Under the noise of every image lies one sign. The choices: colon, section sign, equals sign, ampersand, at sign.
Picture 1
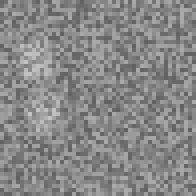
colon
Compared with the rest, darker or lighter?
lighter
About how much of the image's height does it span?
half
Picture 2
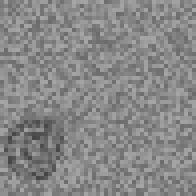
at sign
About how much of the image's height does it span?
a third
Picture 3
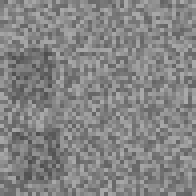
colon
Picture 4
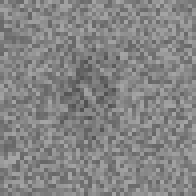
section sign
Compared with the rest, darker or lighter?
darker
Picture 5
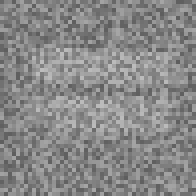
equals sign
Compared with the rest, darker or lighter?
lighter
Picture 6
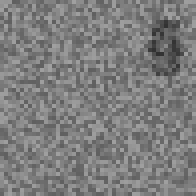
section sign
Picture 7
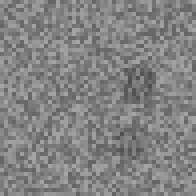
colon
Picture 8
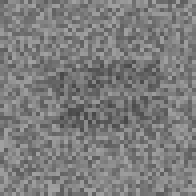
equals sign
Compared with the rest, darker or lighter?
darker
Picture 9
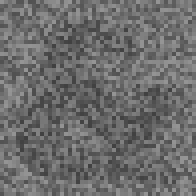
ampersand
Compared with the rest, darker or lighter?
darker
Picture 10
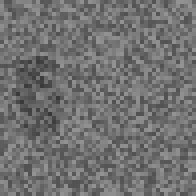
section sign
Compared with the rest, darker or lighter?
darker
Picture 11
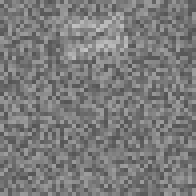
equals sign
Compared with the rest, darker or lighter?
lighter
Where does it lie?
top middle
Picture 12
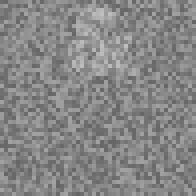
ampersand
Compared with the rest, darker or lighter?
lighter
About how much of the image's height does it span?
a third
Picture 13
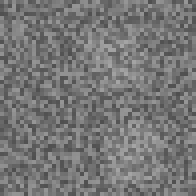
colon
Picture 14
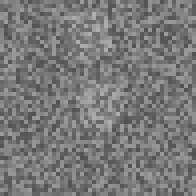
colon
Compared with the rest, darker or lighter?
lighter
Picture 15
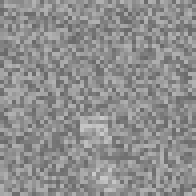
colon
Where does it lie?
bottom middle
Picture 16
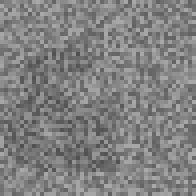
ampersand
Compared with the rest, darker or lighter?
darker
